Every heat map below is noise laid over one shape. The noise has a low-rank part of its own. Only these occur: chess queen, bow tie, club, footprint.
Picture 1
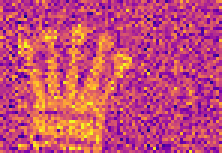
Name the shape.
chess queen
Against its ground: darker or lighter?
lighter
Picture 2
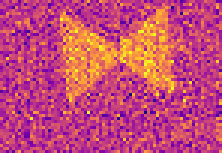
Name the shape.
bow tie
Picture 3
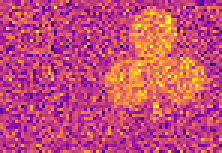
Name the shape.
club
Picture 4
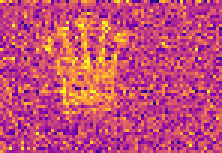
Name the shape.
chess queen
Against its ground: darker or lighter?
lighter
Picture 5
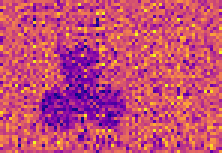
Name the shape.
club
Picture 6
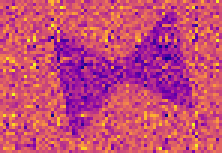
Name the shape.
bow tie
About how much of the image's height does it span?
nearly all
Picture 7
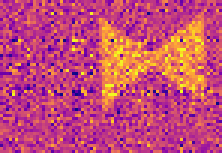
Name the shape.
bow tie
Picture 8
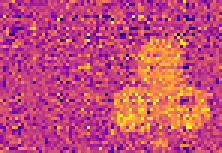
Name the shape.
club
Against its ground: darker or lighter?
lighter
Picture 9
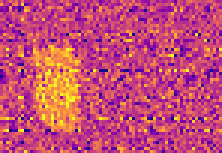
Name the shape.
footprint
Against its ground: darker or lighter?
lighter
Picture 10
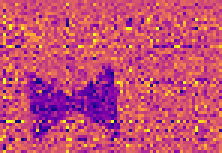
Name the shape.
bow tie
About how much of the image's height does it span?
half
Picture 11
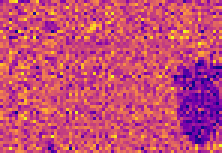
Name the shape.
footprint
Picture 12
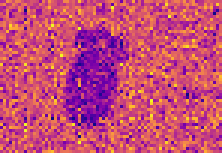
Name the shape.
footprint
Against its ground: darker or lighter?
darker
